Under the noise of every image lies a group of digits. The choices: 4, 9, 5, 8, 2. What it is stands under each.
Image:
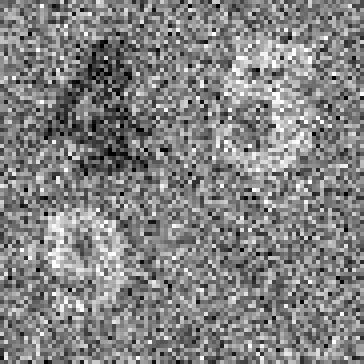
top left: dark 4; top right: light 5; bottom left: light 9
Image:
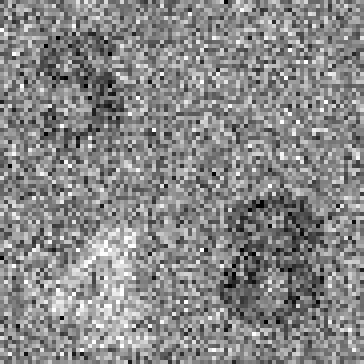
top left: dark 5; bottom left: light 4; bottom right: dark 8
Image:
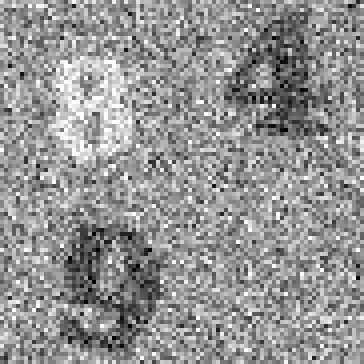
top left: light 8; top right: dark 4; bottom left: dark 9
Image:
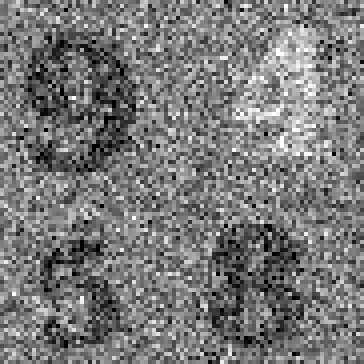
top left: dark 9; top right: light 4; bottom left: dark 5; bottom right: dark 8
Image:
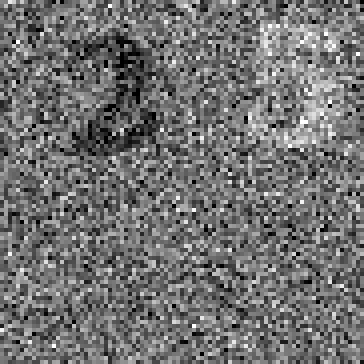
top left: dark 2; top right: light 5
